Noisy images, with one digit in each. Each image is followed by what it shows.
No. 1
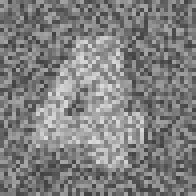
4
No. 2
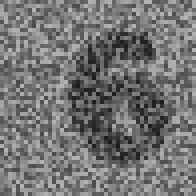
6
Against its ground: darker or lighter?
darker
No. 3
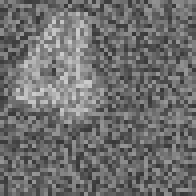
4
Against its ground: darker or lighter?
lighter
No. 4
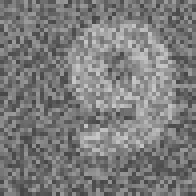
9
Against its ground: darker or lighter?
lighter
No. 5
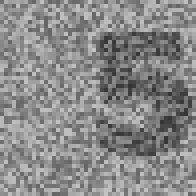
5
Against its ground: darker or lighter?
darker
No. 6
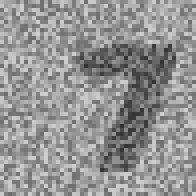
7
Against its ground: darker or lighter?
darker
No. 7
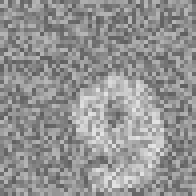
9
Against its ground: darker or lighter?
lighter
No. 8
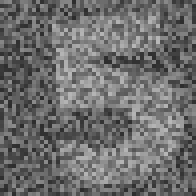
5
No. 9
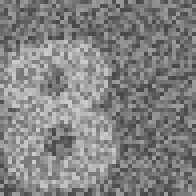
8
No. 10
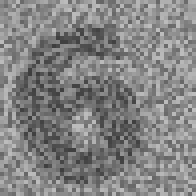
6
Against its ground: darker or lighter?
darker
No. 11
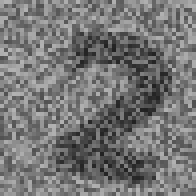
2
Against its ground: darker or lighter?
darker
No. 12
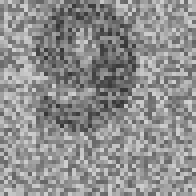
9
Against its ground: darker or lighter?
darker
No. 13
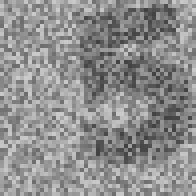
5
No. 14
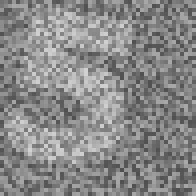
5
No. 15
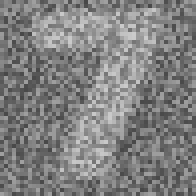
7
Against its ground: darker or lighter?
lighter
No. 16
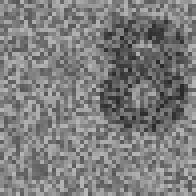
8
